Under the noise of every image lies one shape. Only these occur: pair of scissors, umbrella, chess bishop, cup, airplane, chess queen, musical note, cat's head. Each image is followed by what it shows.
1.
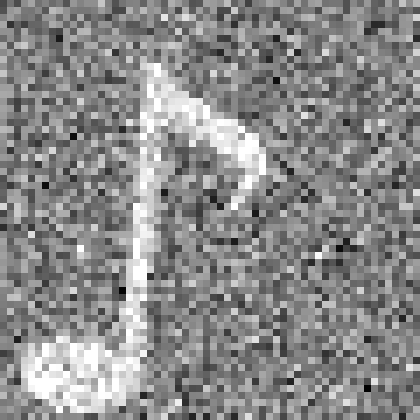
musical note
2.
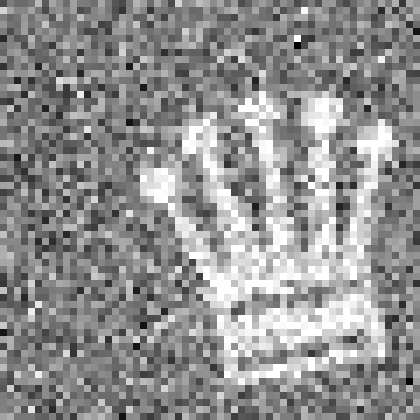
chess queen
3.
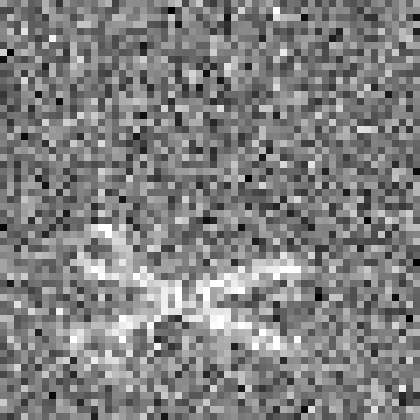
pair of scissors
